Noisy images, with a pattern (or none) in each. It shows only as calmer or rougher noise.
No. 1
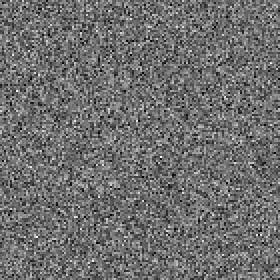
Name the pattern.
only noise
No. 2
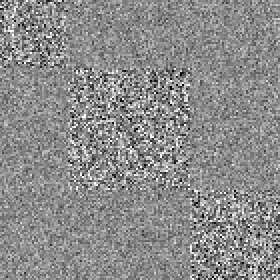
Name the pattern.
blocks along the diagonal
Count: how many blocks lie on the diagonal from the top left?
3
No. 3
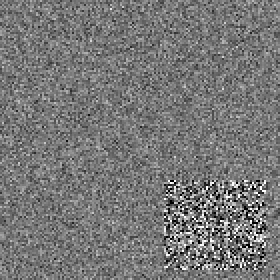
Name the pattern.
one block
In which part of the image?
bottom right
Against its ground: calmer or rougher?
rougher
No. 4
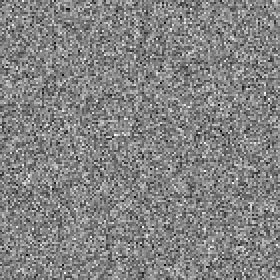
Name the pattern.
only noise
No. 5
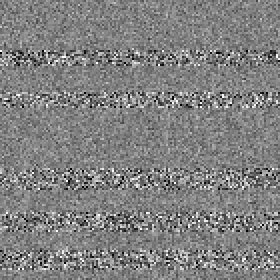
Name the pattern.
bands of rows
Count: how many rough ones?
5
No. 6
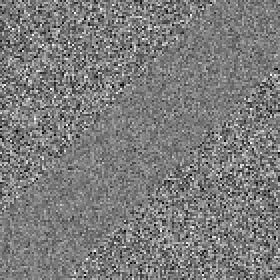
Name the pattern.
a diagonal band
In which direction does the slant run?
bottom left to top right
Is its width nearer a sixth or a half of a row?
a half
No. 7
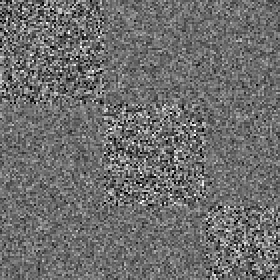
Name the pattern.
blocks along the diagonal
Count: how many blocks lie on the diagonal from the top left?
3
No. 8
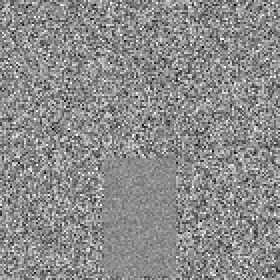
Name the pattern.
one block
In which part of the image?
bottom middle
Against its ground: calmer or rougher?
calmer
